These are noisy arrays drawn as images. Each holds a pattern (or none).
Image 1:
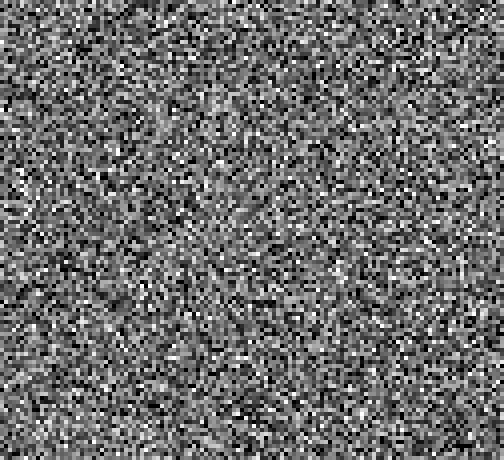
only noise
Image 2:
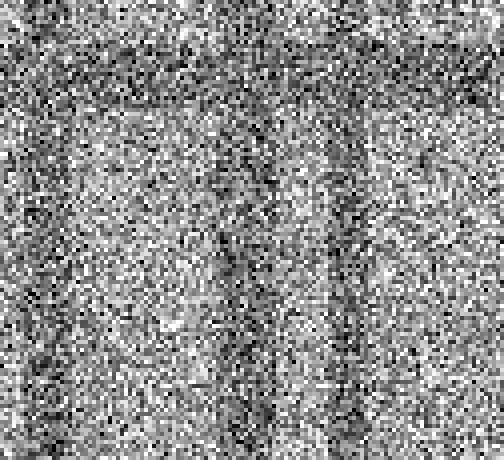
bands of rows crossing bands of columns
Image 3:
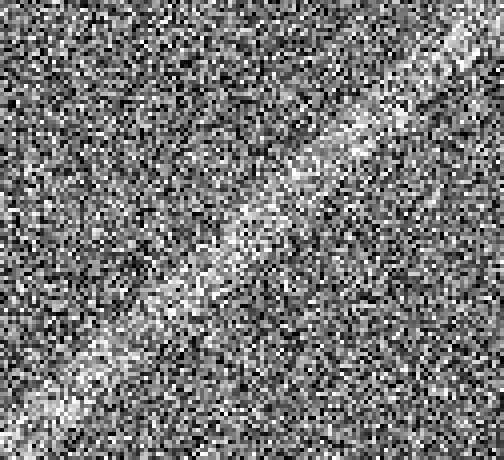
a diagonal band
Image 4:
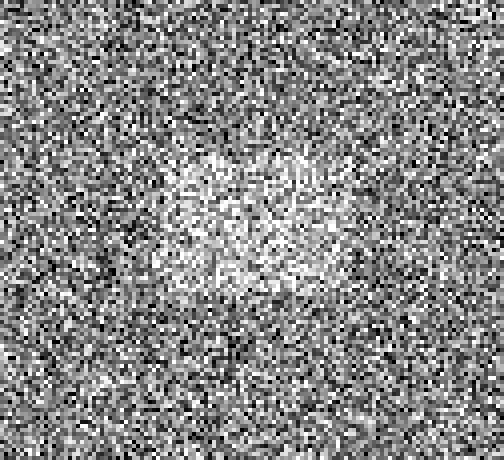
one block
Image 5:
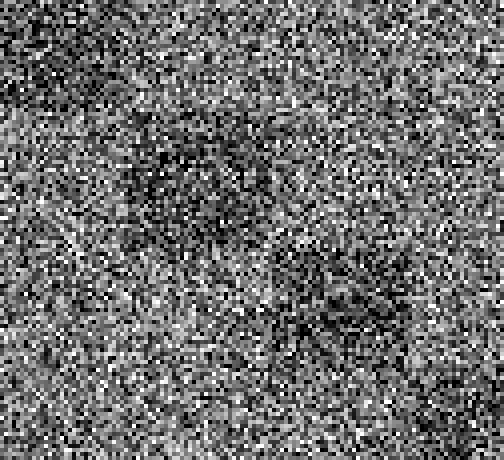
blocks along the diagonal
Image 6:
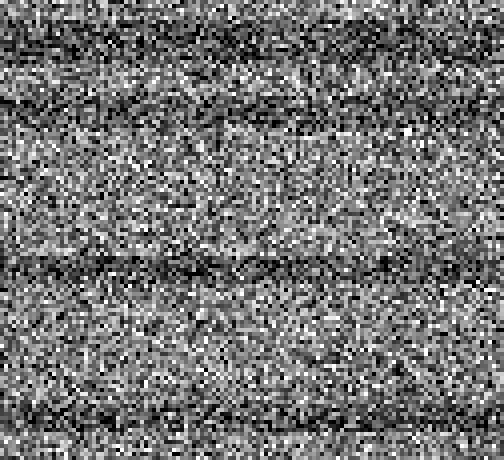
bands of rows
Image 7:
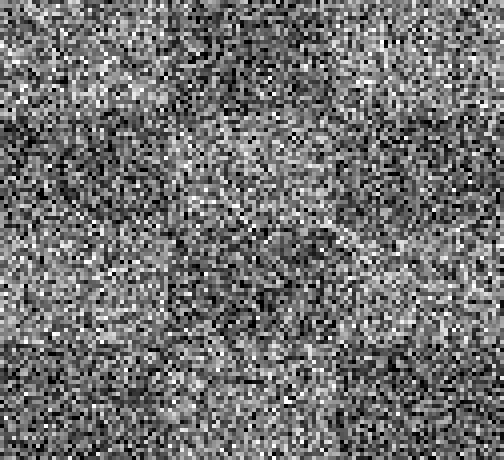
a checkerboard
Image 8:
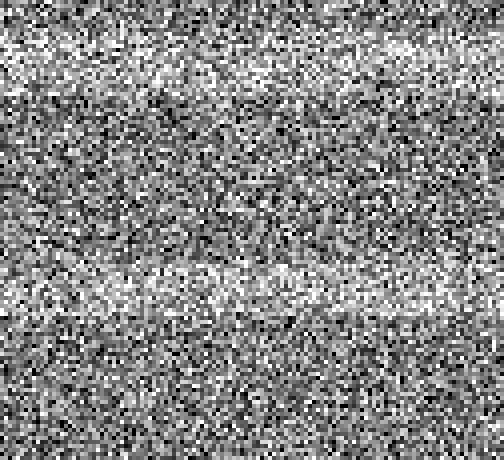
bands of rows
